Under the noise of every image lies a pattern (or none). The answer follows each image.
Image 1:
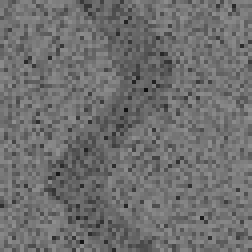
a wavy band
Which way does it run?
top to bottom
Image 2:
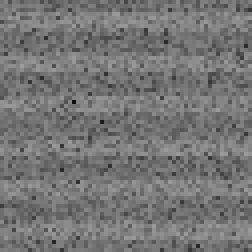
horizontal stripes
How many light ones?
6
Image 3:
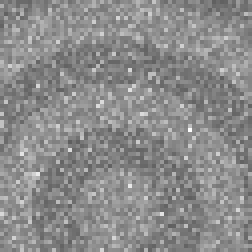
rings round one point
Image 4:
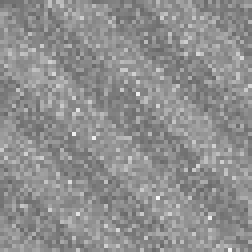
diagonal stripes
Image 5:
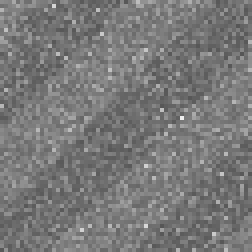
diagonal stripes
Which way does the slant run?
bottom left to top right
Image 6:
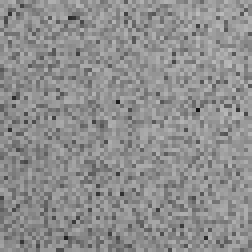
a smooth slope
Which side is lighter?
top right
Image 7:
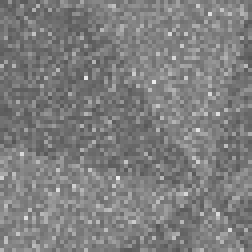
spokes from one point
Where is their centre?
bottom right
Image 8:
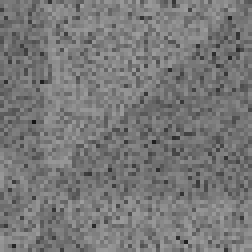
spokes from one point
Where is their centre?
bottom left
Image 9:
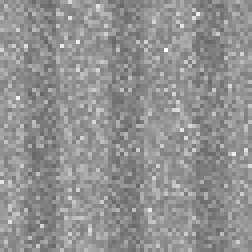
vertical stripes
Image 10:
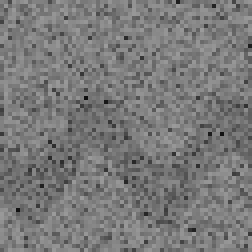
a wavy band
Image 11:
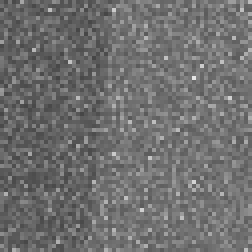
a sharp edge
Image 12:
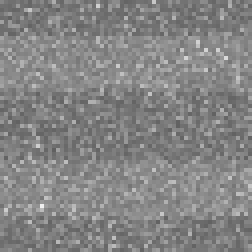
horizontal stripes
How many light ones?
2
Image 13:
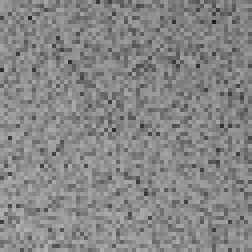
a smooth slope
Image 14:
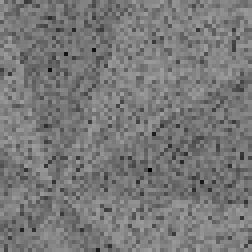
spokes from one point
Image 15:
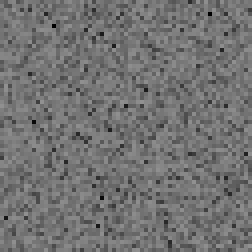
only noise
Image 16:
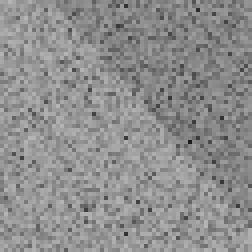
a sharp edge
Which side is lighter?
bottom left
